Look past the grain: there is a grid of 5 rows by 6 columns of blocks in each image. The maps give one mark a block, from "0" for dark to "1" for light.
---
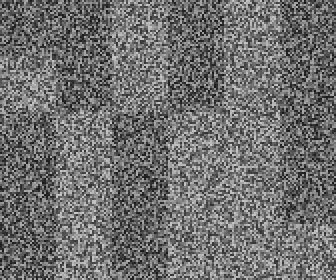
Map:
0 0 1 0 1 0
1 0 1 0 1 0
0 1 0 1 1 0
0 1 0 1 1 0
0 1 0 1 1 1
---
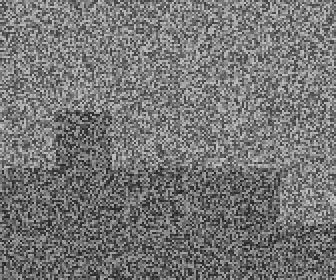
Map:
1 1 1 1 1 1
1 1 1 1 1 1
1 0 1 1 1 1
0 0 0 0 0 1
0 0 0 0 0 0
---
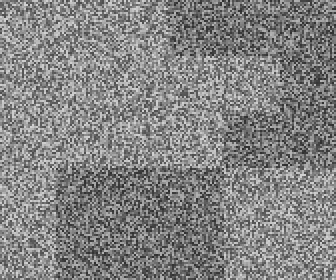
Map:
1 1 1 0 0 0
1 1 1 1 1 0
1 1 1 1 0 0
1 0 0 0 1 1
1 0 0 0 1 1
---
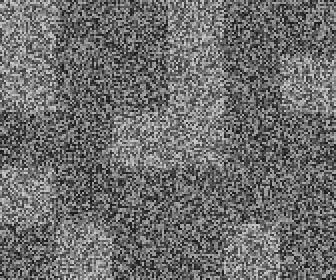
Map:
1 0 0 1 0 0
1 0 0 1 0 1
0 0 1 1 0 0
1 0 0 0 0 0
0 1 0 0 1 0
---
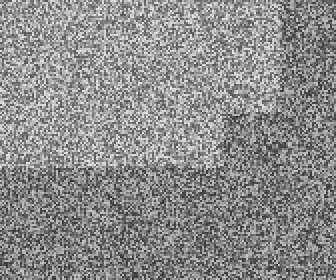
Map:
1 1 1 1 1 0
1 1 1 1 1 0
1 1 1 1 0 0
0 0 0 0 0 0
0 0 0 0 0 0
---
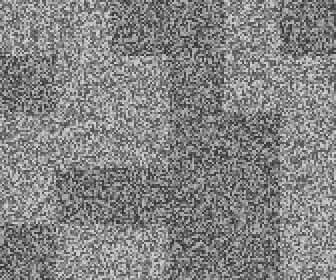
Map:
1 1 0 0 1 0
0 1 1 0 1 1
1 1 1 0 0 1
1 0 0 0 0 1
0 1 1 0 0 1
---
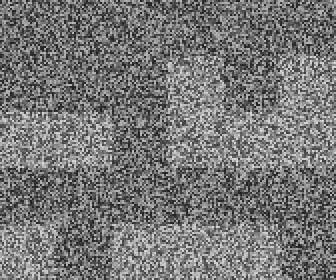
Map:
0 0 0 0 0 0
0 0 0 1 0 1
1 1 0 1 1 1
0 0 0 0 0 0
1 0 1 1 1 0
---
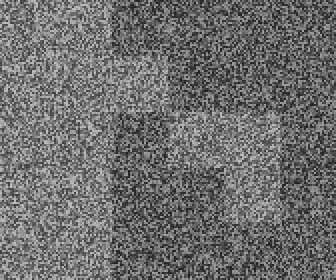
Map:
1 1 0 0 0 0
1 1 1 0 0 0
1 1 0 1 1 0
1 1 0 0 1 0
1 1 0 0 0 0
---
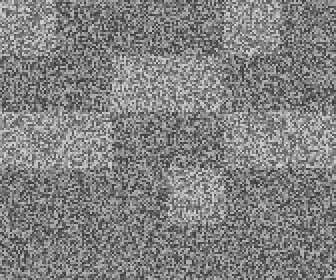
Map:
1 0 0 0 1 0
0 0 1 1 0 0
1 1 0 0 1 1
0 0 0 1 0 0
0 0 0 0 0 0
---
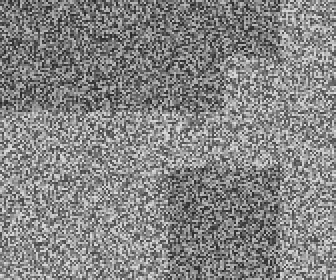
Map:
0 0 0 0 0 1
0 0 0 0 1 1
1 1 1 1 1 1
1 1 1 0 0 1
1 1 1 0 0 1
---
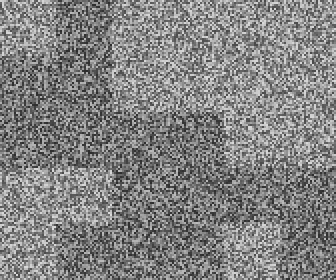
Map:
1 0 1 1 1 1
0 0 1 1 1 1
0 0 0 0 1 1
1 1 0 0 0 0
1 0 0 0 1 0
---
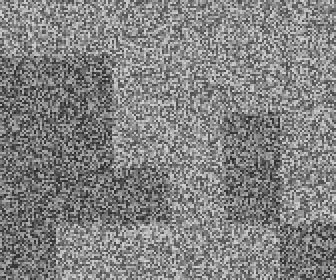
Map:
1 1 1 1 1 1
0 0 1 1 1 1
0 0 1 1 0 1
0 0 0 1 0 1
0 1 1 1 1 0
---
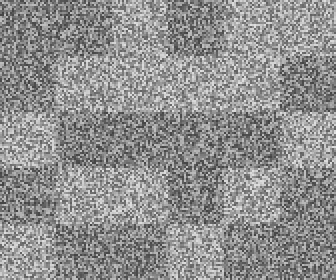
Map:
0 0 1 0 1 1
0 1 1 1 1 0
1 0 0 0 0 1
0 1 1 0 1 0
1 0 0 1 0 0
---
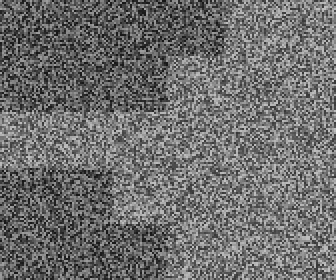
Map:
0 0 0 0 1 1
0 0 0 1 1 1
1 1 1 1 1 1
0 0 1 1 1 1
0 0 0 1 1 1
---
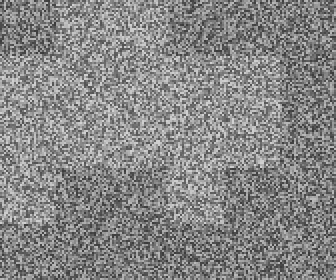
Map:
0 1 1 0 0 0
1 1 1 1 1 0
1 1 1 1 1 0
1 0 0 1 0 0
0 0 0 0 0 0
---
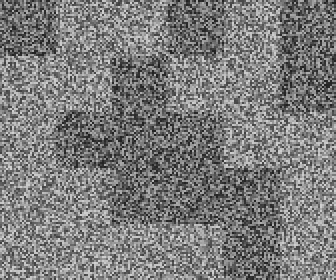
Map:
0 1 1 0 1 0
1 1 0 1 1 0
1 0 0 0 1 1
1 1 0 0 0 1
1 1 1 1 0 1
